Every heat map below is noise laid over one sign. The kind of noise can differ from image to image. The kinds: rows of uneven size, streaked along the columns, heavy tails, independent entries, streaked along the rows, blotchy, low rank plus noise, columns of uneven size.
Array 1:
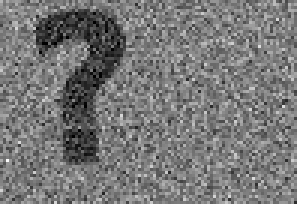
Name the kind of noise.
independent entries
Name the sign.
question mark
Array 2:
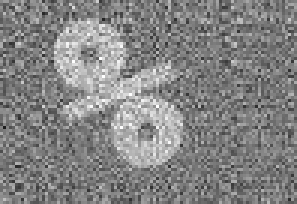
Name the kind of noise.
low rank plus noise
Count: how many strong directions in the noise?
three or four
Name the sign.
percent sign
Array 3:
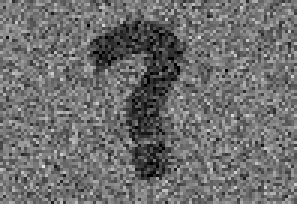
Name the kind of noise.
independent entries
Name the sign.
question mark
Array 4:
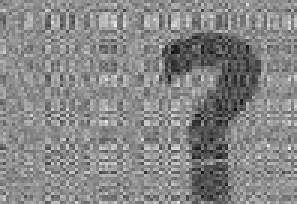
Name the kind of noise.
low rank plus noise
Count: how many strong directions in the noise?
one
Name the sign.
question mark
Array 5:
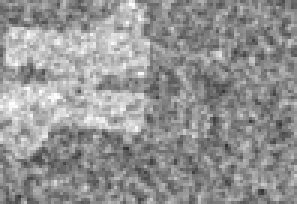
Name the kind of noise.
blotchy
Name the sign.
not-equal sign
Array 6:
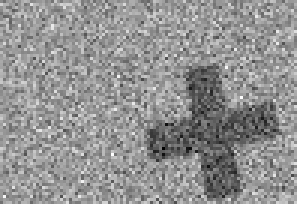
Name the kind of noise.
independent entries
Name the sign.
plus sign
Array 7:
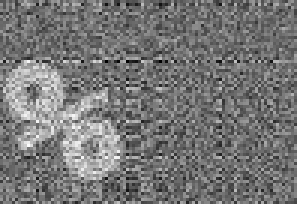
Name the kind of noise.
low rank plus noise
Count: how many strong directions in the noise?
one
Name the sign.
percent sign
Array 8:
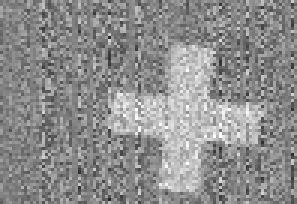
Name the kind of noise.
columns of uneven size
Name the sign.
plus sign
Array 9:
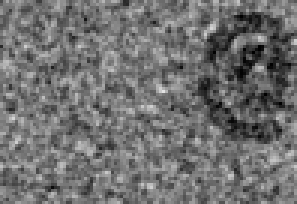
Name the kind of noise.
blotchy
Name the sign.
at sign
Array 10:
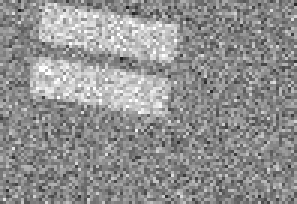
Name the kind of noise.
independent entries
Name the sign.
equals sign
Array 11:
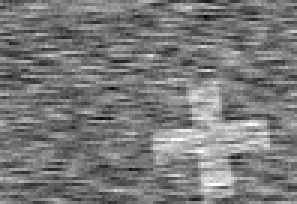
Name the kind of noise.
streaked along the rows
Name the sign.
plus sign
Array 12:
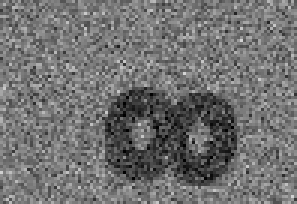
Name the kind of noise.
independent entries
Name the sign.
infinity sign
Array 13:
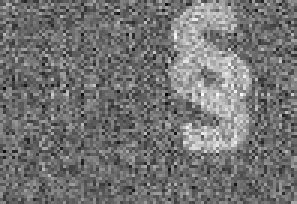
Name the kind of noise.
low rank plus noise
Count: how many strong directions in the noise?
five to eight
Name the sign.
section sign
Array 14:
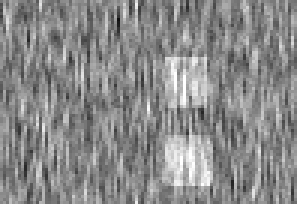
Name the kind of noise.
streaked along the columns
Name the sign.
colon
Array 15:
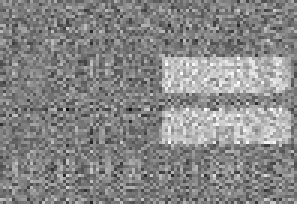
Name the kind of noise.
low rank plus noise
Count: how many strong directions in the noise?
three or four
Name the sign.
equals sign
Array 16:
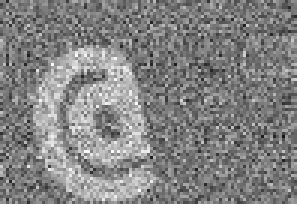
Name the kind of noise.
low rank plus noise
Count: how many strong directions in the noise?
five to eight
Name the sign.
at sign
